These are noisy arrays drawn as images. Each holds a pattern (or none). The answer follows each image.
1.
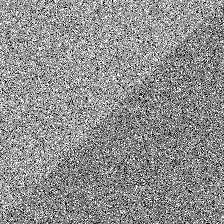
a sharp edge
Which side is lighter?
top left
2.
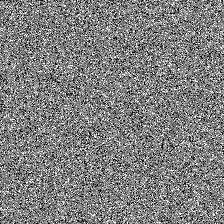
only noise
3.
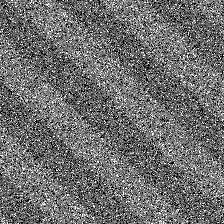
diagonal stripes
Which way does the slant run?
top left to bottom right
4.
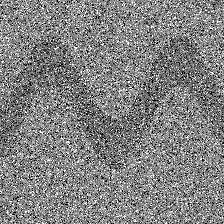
a wavy band
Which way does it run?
left to right
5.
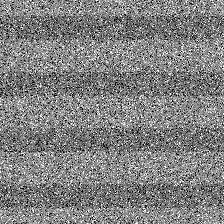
horizontal stripes
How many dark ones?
4
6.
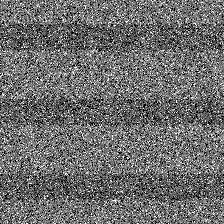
horizontal stripes
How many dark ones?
3
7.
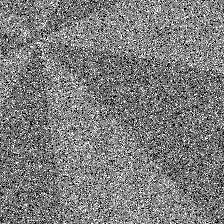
spokes from one point
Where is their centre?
top left
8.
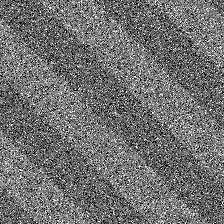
diagonal stripes
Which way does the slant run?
top left to bottom right
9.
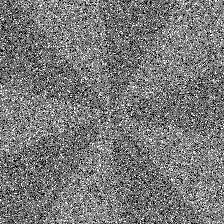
spokes from one point
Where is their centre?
centre
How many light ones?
5
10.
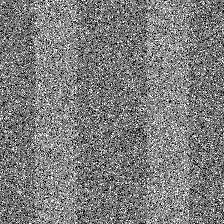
vertical stripes
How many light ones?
2
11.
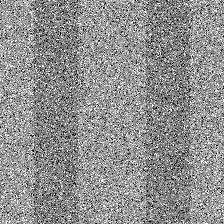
vertical stripes
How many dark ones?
2
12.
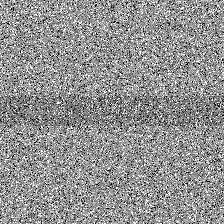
one horizontal stripe
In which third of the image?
middle
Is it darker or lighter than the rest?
darker
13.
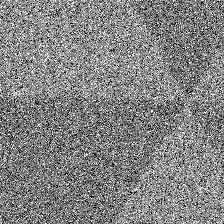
spokes from one point
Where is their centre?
middle right
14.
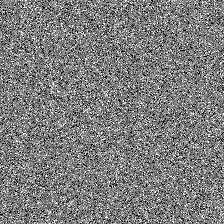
only noise
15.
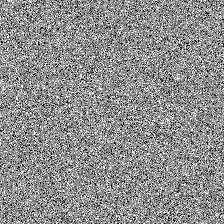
only noise
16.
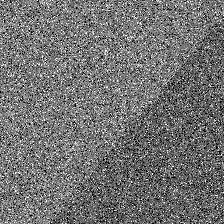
a sharp edge
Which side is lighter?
top left
